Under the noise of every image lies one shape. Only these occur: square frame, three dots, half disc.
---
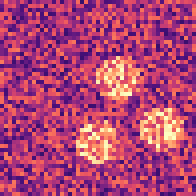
three dots
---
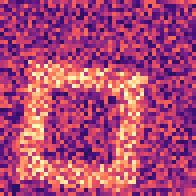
square frame
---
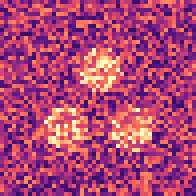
three dots
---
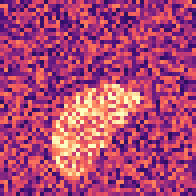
half disc
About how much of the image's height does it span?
half
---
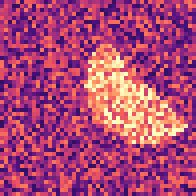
half disc
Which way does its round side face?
down and left
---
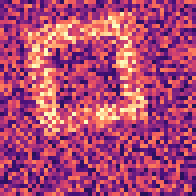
square frame
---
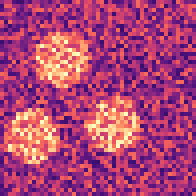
three dots
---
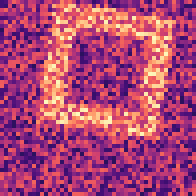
square frame
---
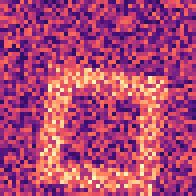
square frame
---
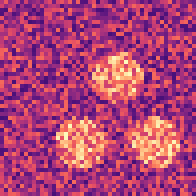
three dots
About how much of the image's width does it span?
two thirds
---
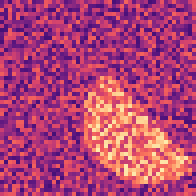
half disc
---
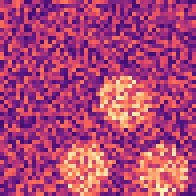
three dots
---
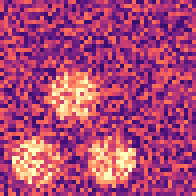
three dots
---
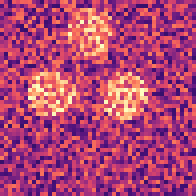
three dots
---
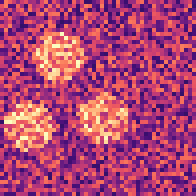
three dots
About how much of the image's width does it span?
two thirds
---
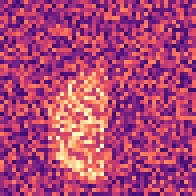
half disc
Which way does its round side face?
left
